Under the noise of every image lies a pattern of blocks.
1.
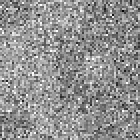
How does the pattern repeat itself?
top and bottom mirror each other
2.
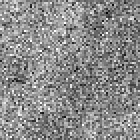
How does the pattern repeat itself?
no symmetry
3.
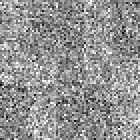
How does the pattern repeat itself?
the same after a half turn
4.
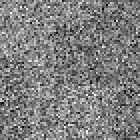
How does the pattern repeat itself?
no symmetry
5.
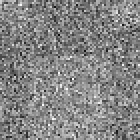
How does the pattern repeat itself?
left and right mirror each other
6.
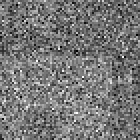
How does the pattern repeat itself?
no symmetry
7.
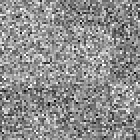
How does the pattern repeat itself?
no symmetry
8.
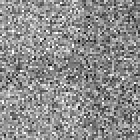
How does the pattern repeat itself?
top and bottom mirror each other
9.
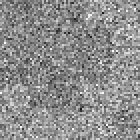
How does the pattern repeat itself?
mirrored about the diagonal from the top left
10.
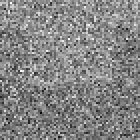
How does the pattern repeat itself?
left and right mirror each other
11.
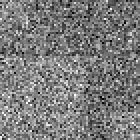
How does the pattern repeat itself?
mirrored about the diagonal from the bottom left
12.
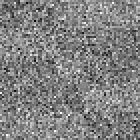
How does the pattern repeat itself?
the same after a half turn
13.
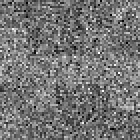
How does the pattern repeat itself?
the same after a half turn
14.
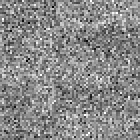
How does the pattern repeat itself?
top and bottom mirror each other
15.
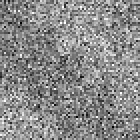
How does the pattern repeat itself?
mirrored about the diagonal from the bottom left
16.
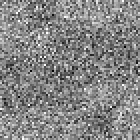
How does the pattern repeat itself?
the same after a half turn
